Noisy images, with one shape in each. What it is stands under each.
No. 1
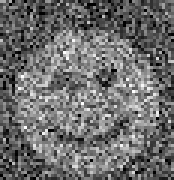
light smiling face
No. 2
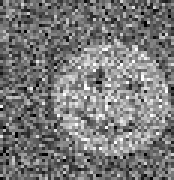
light smiling face
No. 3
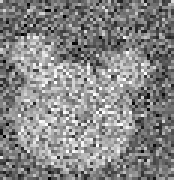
light bear's head
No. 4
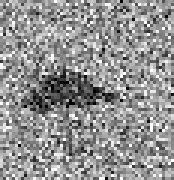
dark umbrella
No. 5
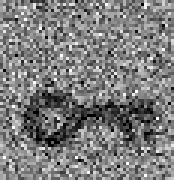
dark key
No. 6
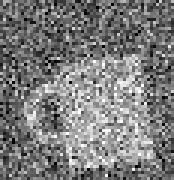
light cup
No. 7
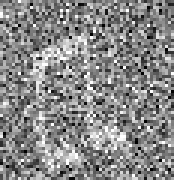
light pair of musical notes
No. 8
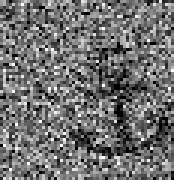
dark anchor
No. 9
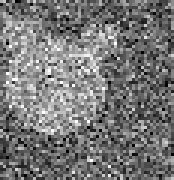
light bear's head
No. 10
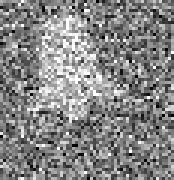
light bell
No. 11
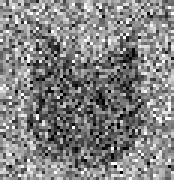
dark cat's head
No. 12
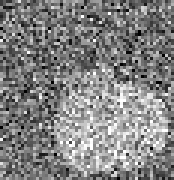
light apple
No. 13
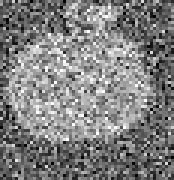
light apple
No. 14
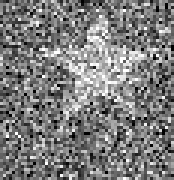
light star
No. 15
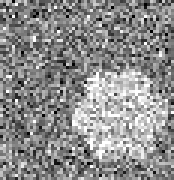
light flower
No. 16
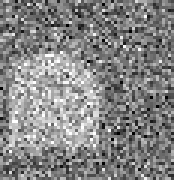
light ghost
